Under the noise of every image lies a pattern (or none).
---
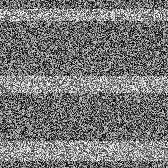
bands of rows
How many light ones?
3
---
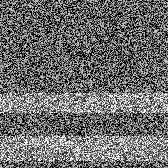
bands of rows
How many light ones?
2
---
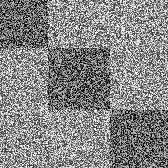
blocks along the diagonal
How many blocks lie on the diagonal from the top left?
3
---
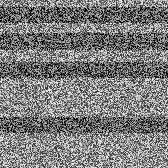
bands of rows
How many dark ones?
4
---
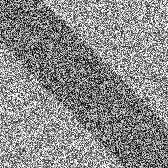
a diagonal band
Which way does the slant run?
top left to bottom right
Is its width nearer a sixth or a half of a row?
a half
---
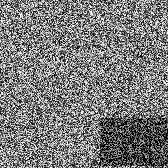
one block
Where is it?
bottom right
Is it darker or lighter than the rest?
darker
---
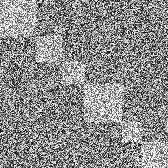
blocks along the diagonal
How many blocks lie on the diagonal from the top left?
6
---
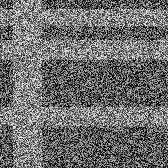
bands of rows crossing bands of columns
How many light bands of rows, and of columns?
3 and 1
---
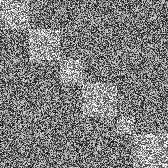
blocks along the diagonal
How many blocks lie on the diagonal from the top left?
6
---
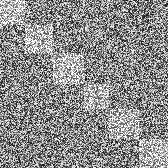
blocks along the diagonal
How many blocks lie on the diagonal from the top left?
6
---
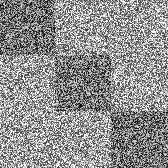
blocks along the diagonal
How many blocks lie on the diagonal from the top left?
3
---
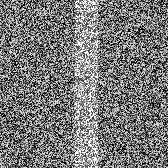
one band of columns
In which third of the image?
middle
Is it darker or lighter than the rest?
lighter
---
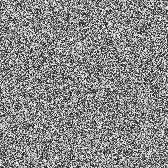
only noise
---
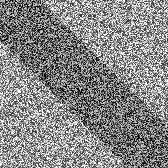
a diagonal band
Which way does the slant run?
top left to bottom right
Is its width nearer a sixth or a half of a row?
a half
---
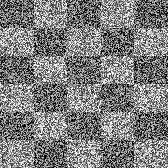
a checkerboard
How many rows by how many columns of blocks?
6 by 5
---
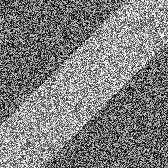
a diagonal band
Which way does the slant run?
bottom left to top right
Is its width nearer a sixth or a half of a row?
a half
